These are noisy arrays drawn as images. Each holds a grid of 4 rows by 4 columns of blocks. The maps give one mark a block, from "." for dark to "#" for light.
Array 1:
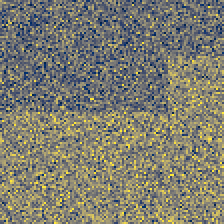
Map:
. . . .
. . . #
# # # #
# # # #
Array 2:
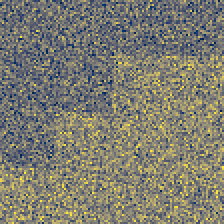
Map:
. . . .
. . # #
. # # #
# # # #
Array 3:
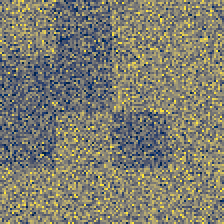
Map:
# . # #
. . # #
. # . #
# # # #
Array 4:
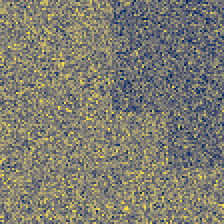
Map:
# # . .
# # . .
# # # .
# # # #
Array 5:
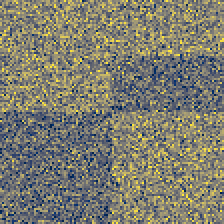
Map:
# # # #
# # . .
. . # #
. . # #
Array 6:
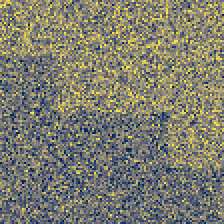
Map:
# # # #
. # # #
. . . #
. . . .
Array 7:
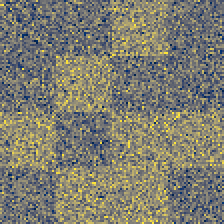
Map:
. . # .
. # . .
# . # #
. # # .
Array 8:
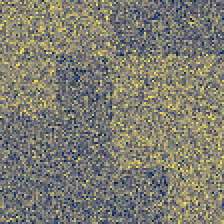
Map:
# # . .
# . # #
. . # #
. . . #
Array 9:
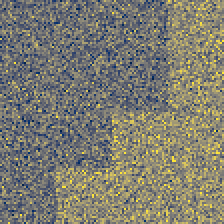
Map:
. . . #
. . . #
. . # #
. # # #
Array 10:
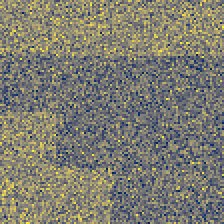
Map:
# # # #
. . . .
# . . .
# # . .
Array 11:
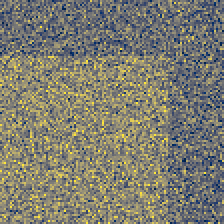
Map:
. . . .
# # # .
# # # .
# # # .
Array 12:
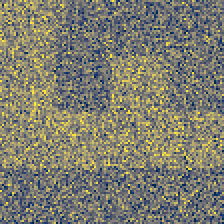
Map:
# . . .
# . # .
# # # #
. . . .
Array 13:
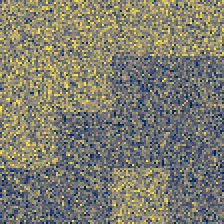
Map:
# # # #
# # . .
# . . .
. . # .
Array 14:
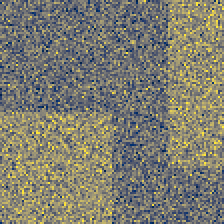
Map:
. . . #
. . . #
# # . #
# # . .
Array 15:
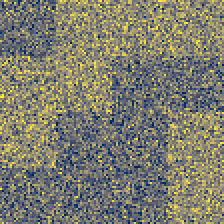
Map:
. # # #
# # . .
# . . #
. . . #
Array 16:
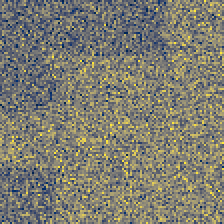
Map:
. . . #
. # # #
# # # #
. # # #
